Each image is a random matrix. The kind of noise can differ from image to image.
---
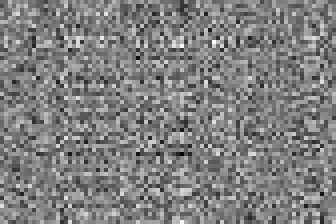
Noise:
low rank plus noise
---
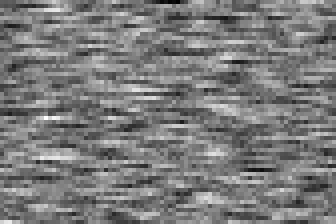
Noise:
streaked along the rows
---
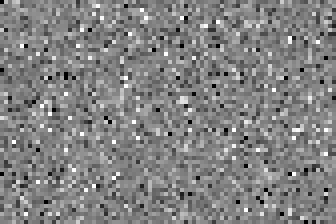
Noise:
heavy tails
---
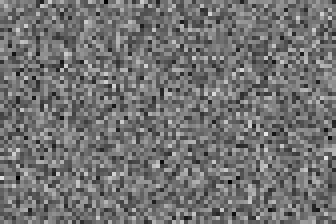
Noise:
independent entries
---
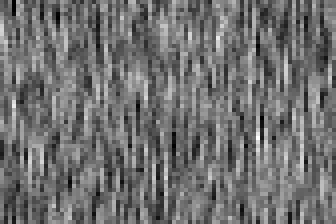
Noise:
streaked along the columns
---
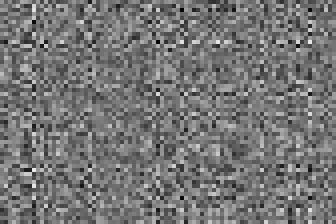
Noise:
low rank plus noise
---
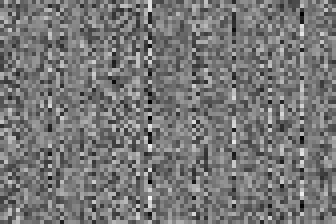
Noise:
columns of uneven size
